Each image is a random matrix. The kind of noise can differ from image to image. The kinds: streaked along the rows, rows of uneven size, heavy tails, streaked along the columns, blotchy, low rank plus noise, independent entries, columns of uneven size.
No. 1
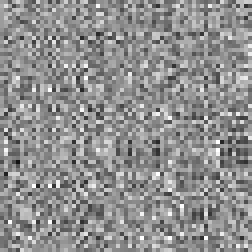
low rank plus noise
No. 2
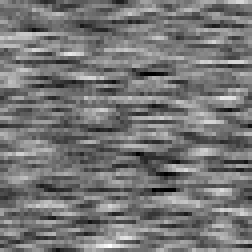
streaked along the rows
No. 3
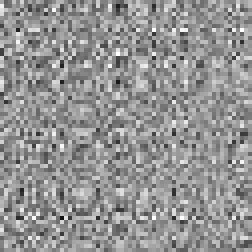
low rank plus noise
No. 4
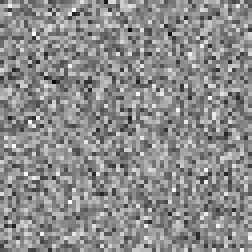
independent entries
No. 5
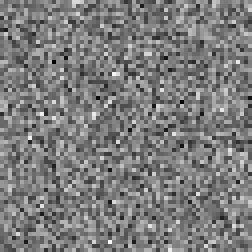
independent entries
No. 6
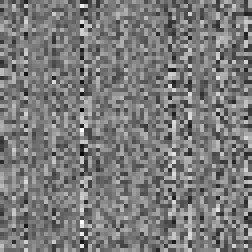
columns of uneven size
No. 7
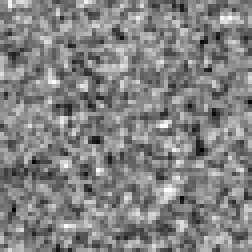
blotchy
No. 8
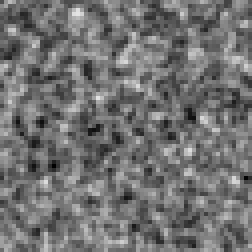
blotchy
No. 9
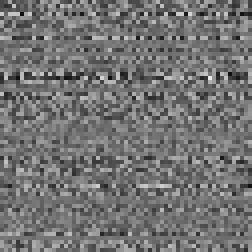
rows of uneven size
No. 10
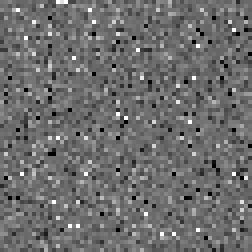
heavy tails
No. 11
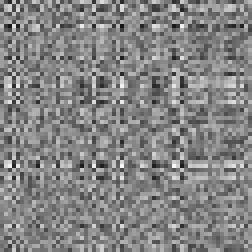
low rank plus noise
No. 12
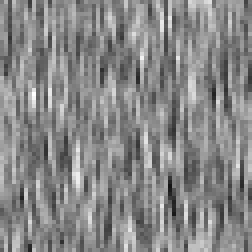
streaked along the columns
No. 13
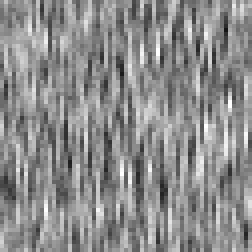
streaked along the columns
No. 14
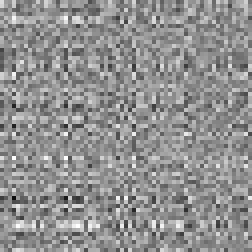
low rank plus noise
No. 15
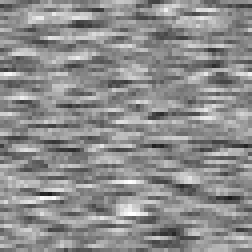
streaked along the rows
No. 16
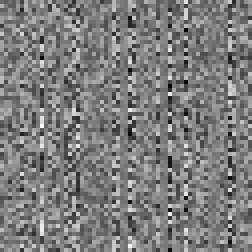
columns of uneven size
